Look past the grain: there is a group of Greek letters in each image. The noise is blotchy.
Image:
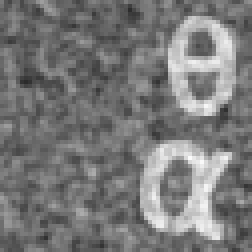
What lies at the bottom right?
alpha
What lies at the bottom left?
nothing
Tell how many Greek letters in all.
2
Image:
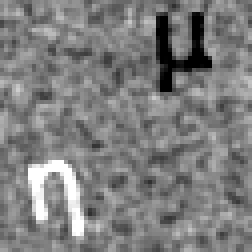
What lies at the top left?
nothing
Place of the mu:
top right
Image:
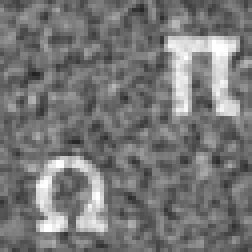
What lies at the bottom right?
nothing
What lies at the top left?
nothing
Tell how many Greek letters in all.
2
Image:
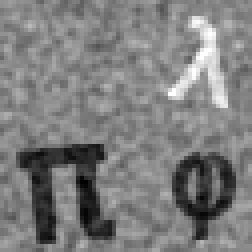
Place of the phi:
bottom right
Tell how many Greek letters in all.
3
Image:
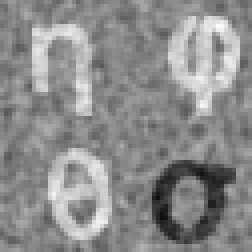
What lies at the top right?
phi
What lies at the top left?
eta
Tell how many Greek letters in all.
4
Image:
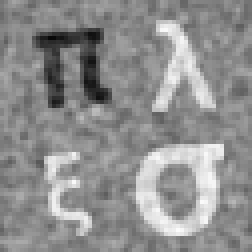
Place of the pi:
top left
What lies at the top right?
lambda
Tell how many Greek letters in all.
4
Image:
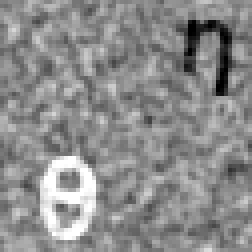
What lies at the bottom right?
nothing
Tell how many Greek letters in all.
2
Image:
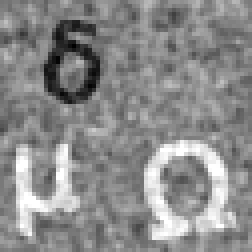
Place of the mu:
bottom left
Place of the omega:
bottom right
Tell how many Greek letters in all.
3
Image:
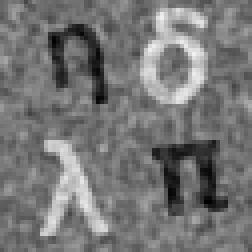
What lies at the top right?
delta
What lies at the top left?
eta
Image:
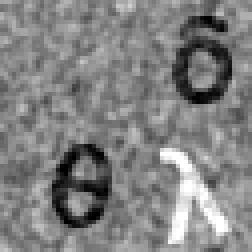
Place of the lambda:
bottom right
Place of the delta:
top right
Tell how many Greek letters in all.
3
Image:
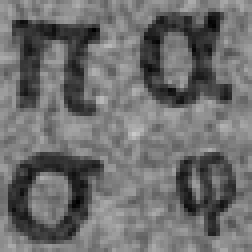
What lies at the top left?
pi
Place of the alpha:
top right
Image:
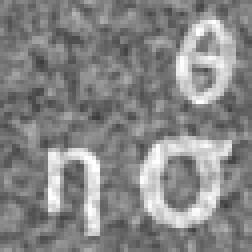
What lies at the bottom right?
sigma
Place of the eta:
bottom left
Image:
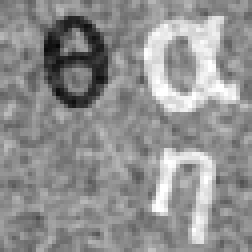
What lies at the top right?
alpha
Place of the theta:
top left
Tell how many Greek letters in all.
3
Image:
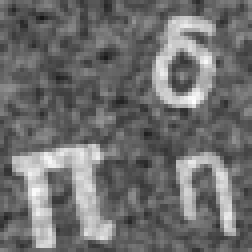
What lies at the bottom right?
eta
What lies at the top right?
delta
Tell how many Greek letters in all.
3
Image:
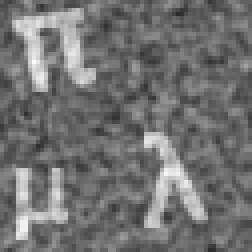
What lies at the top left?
pi
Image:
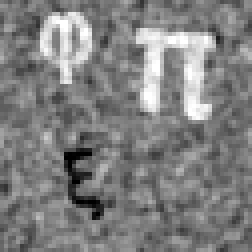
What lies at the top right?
pi
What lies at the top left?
phi
